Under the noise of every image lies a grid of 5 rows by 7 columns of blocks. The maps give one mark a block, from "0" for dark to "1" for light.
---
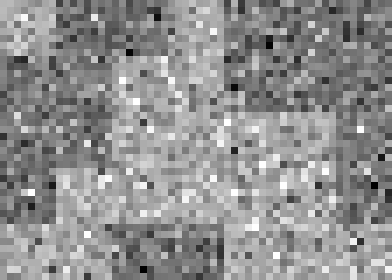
1001000
0011000
0011110
0111110
1100111
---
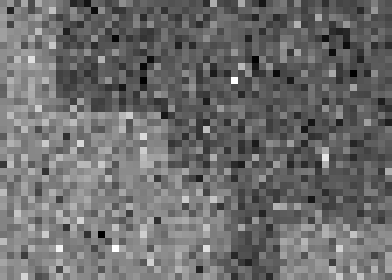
1000000
1000000
1110000
1111000
1111011
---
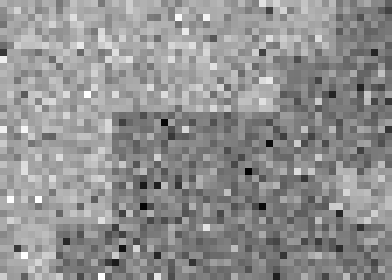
1111110
1111100
1100000
1100001
1000000
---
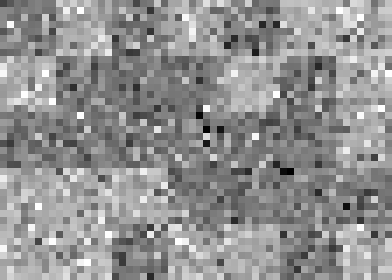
0101011
1000101
0000001
1110000
1101101
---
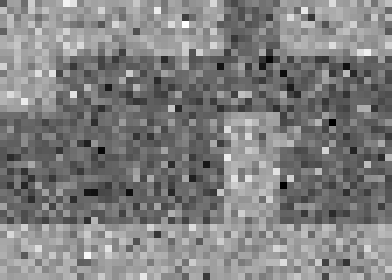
1111011
1000000
0000100
0000100
1111111
